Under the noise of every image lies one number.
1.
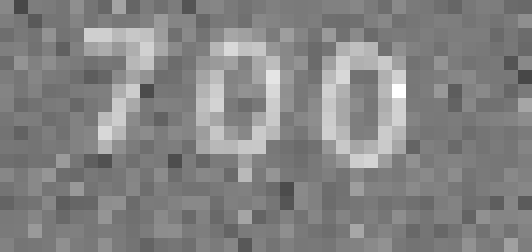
700
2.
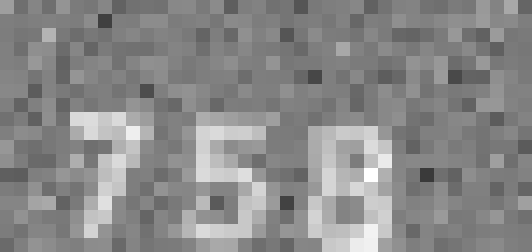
758
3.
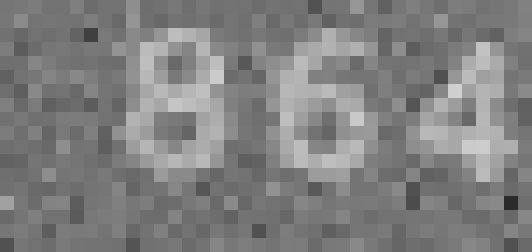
864
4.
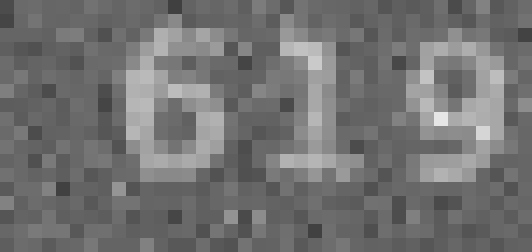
619
